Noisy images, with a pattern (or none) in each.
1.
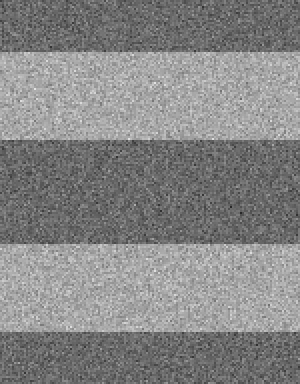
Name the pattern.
horizontal stripes
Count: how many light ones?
2
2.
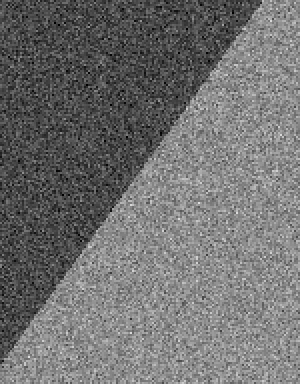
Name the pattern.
a sharp edge
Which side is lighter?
bottom right
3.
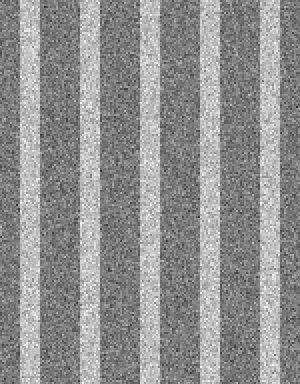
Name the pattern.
vertical stripes
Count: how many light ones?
5
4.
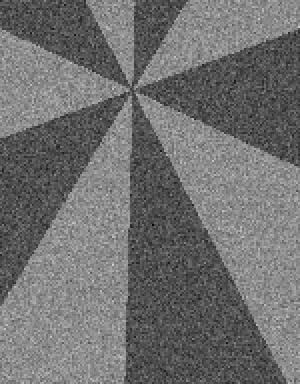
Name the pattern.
spokes from one point
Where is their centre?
top middle
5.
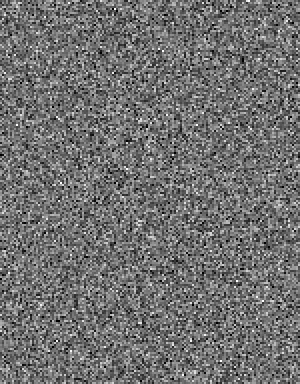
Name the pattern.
only noise
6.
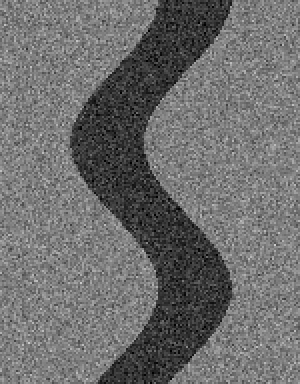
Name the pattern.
a wavy band
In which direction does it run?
top to bottom
